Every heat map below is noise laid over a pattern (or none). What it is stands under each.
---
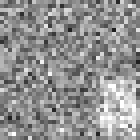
one block
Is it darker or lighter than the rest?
lighter
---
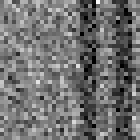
bands of columns
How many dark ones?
2
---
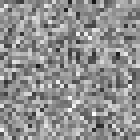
only noise
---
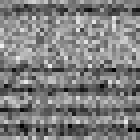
bands of rows
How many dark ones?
5
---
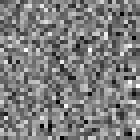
only noise
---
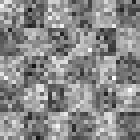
a checkerboard
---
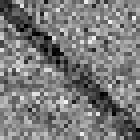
a diagonal band
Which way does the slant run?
top left to bottom right
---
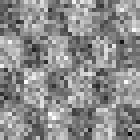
a checkerboard
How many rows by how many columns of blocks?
4 by 6
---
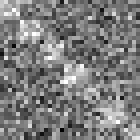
blocks along the diagonal
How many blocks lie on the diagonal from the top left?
7
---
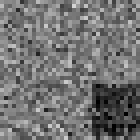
one block
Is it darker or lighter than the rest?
darker
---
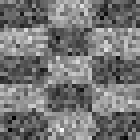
a checkerboard
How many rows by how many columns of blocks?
5 by 3
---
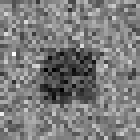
one block
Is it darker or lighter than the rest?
darker
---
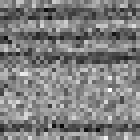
bands of rows
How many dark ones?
4
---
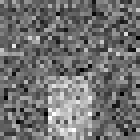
one block
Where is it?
bottom middle
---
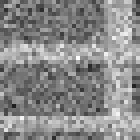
bands of rows crossing bands of columns
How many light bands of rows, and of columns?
2 and 1
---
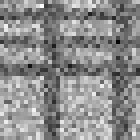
bands of rows crossing bands of columns
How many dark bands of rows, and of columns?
3 and 2
